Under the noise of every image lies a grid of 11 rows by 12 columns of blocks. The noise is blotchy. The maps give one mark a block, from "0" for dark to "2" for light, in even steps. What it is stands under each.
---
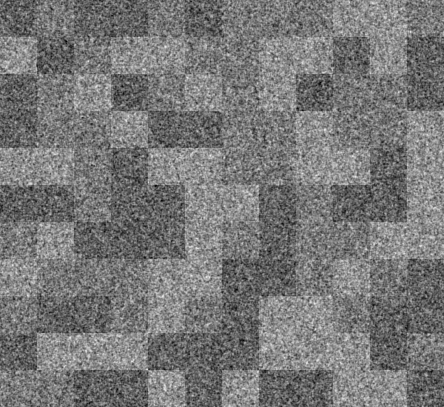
010010111221
201221122020
012012120110
011200112112
221022112202
001002201002
120002101122
211122001210
100121022100
022200022201
110020200220
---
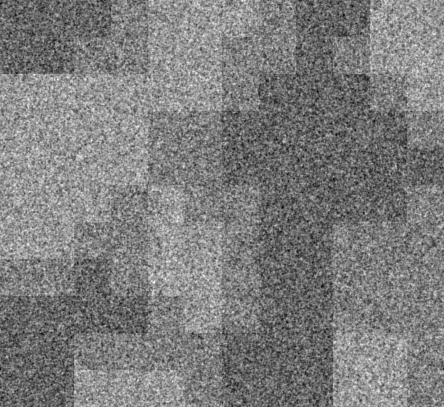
000122210022
001122110122
222222100012
222211000001
222211000000
222121100001
221122100111
110122100111
000012100111
001111000221
002221000221
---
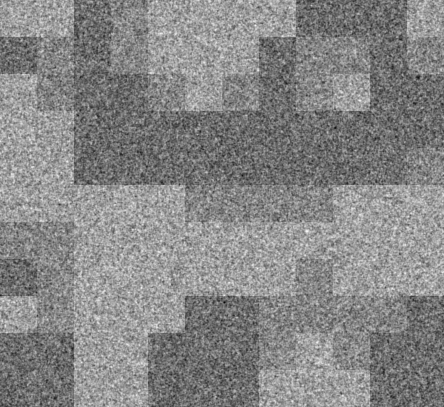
220122220002
010122201101
210012101200
220000000000
220000000001
222221111222
112222222222
012222221222
212220011110
002200012100
002200022200
